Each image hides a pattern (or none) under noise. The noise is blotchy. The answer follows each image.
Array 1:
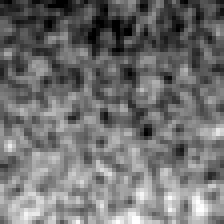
a smooth slope
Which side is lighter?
bottom
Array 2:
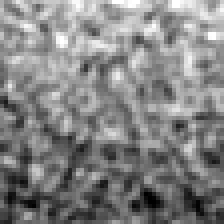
a smooth slope
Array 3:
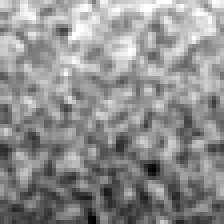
a smooth slope
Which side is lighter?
top
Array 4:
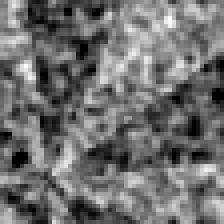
spokes from one point
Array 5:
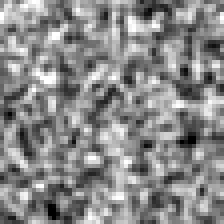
only noise
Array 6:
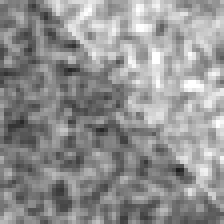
a sharp edge
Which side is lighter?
top right
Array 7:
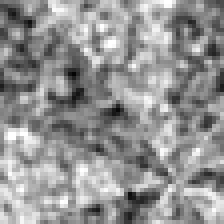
spokes from one point
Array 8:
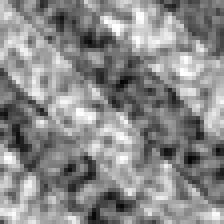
diagonal stripes
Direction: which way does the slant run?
top left to bottom right
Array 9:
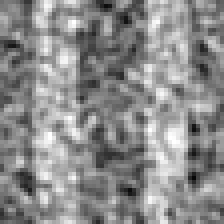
vertical stripes
